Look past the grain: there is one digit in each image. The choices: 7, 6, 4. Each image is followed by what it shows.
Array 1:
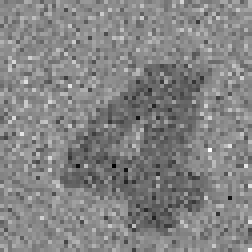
4
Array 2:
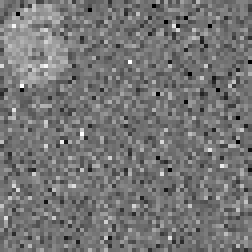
6
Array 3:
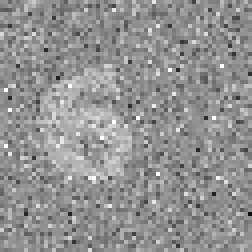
6
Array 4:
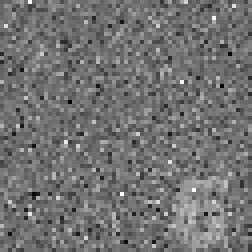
6
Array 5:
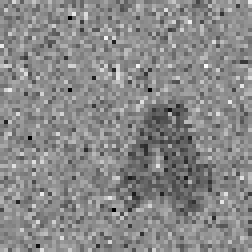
4
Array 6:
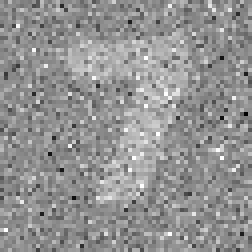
7
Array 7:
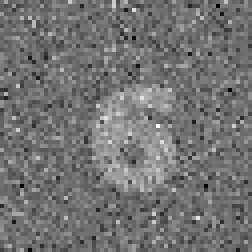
6
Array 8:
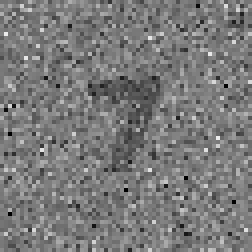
7
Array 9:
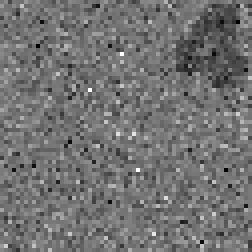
4
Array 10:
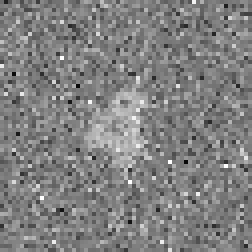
4
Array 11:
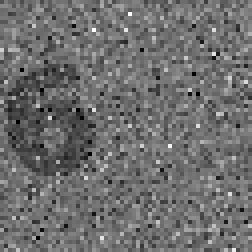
6
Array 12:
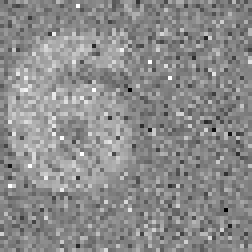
6
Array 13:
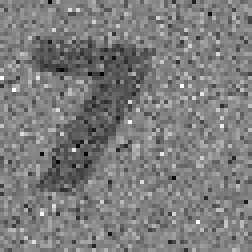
7
